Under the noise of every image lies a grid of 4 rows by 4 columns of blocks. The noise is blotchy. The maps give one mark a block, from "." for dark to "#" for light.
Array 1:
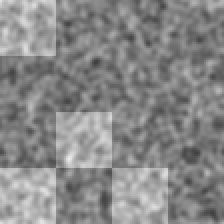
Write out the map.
#...
....
.#..
#.#.
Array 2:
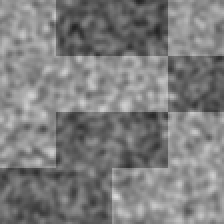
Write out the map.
#..#
###.
#..#
..##
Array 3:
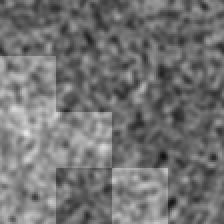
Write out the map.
....
#...
##..
#.#.
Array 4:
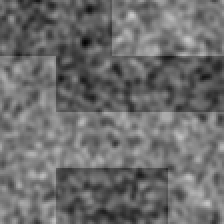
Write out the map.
..##
#...
####
#..#
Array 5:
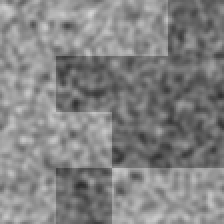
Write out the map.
###.
#...
##..
#.##
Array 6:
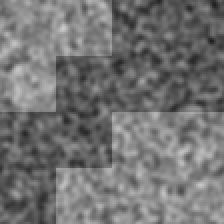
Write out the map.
##..
#...
..##
.###
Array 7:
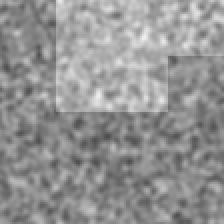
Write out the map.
.###
.##.
....
....
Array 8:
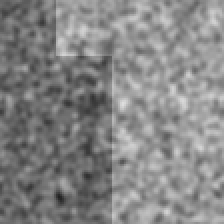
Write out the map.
.###
..##
..##
..##
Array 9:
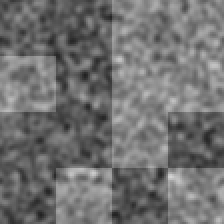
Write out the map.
..##
#.##
..#.
.#.#
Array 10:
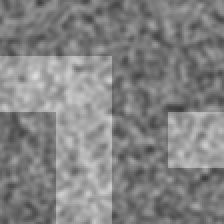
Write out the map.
....
##..
.#.#
.#..
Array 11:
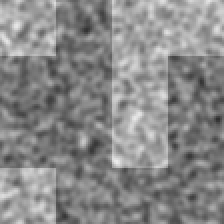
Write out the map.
#.##
..#.
..#.
#...
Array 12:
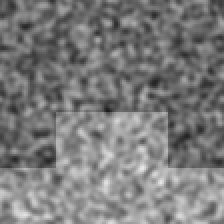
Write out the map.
....
....
.##.
####
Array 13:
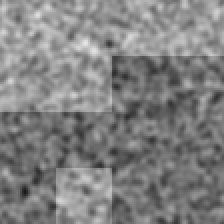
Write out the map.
####
##..
....
.#..
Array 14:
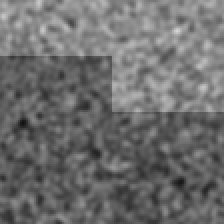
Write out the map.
####
..##
....
....
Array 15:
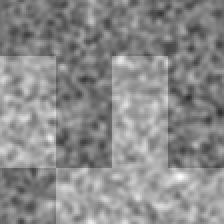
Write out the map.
....
#.#.
#.#.
.###
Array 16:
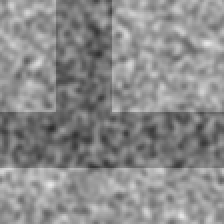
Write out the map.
#.##
#.##
....
####
